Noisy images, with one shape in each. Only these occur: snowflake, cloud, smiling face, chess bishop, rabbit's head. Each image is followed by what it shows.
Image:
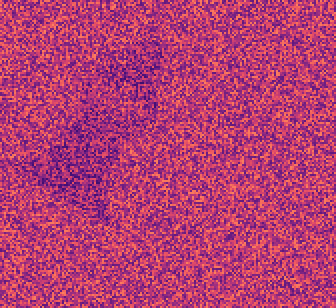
dark chess bishop
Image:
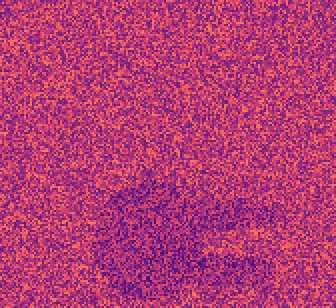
dark rabbit's head
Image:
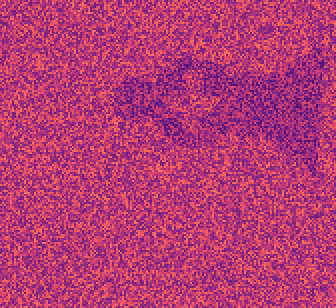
dark chess bishop
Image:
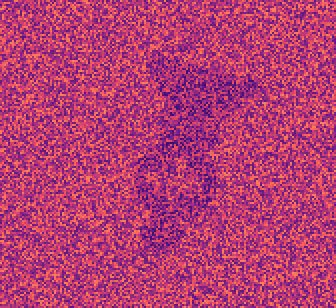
dark chess bishop
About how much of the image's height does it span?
two thirds
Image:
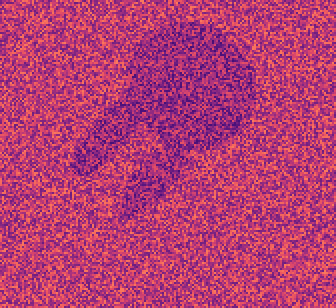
dark rabbit's head
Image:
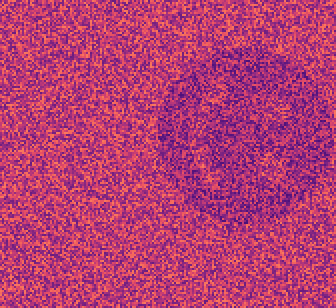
dark smiling face
